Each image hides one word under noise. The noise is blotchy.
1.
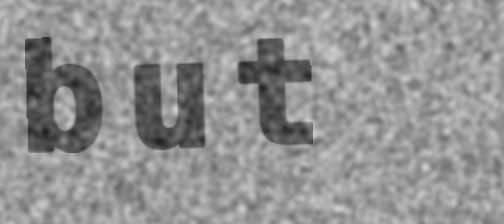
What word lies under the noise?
but
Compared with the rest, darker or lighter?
darker
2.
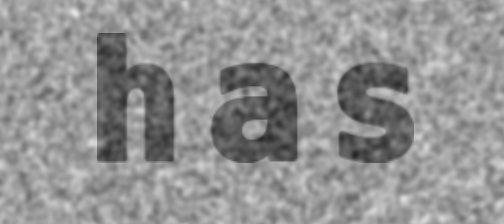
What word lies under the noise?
has
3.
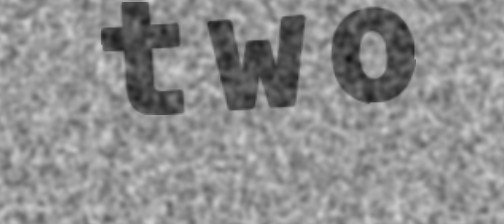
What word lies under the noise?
two
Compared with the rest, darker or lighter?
darker
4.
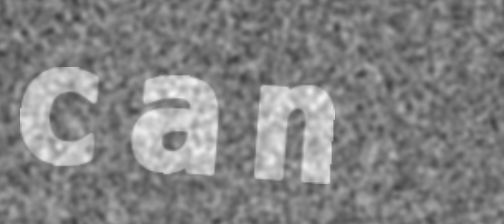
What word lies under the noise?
can
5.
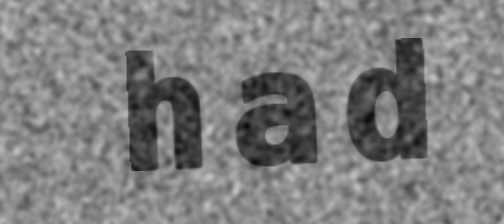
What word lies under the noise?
had
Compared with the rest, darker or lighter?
darker
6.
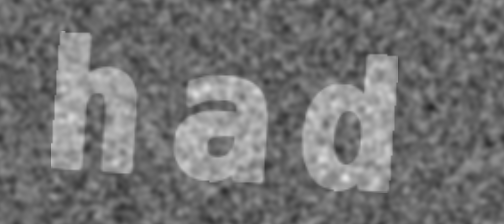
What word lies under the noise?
had
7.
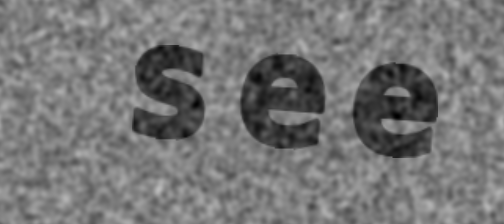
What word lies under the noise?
see
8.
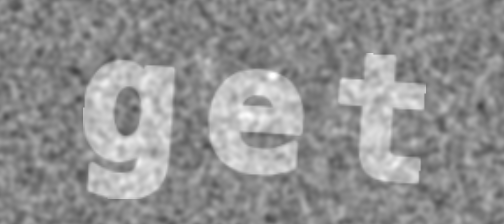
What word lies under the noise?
get
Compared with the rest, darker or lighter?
lighter
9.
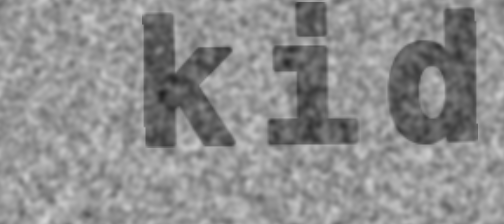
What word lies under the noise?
kid
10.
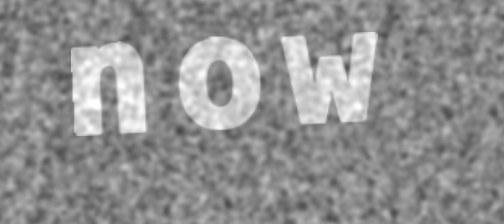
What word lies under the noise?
now
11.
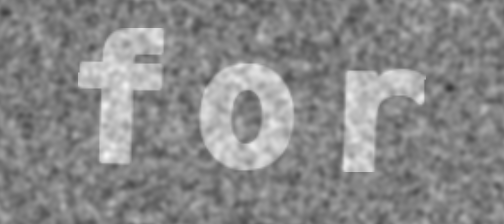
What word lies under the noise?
for
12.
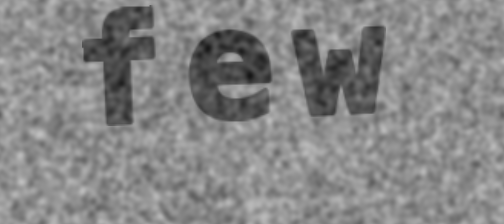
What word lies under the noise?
few
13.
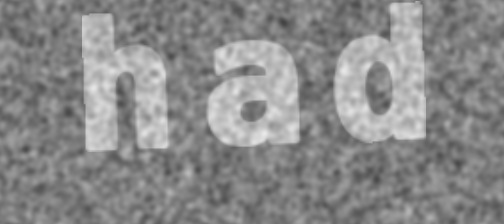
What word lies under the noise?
had
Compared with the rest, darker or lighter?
lighter
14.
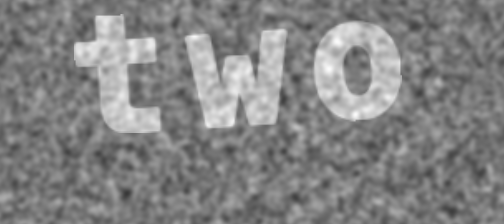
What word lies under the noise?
two
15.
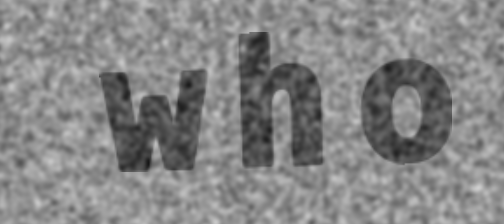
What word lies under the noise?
who
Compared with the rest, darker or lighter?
darker
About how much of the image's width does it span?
two thirds
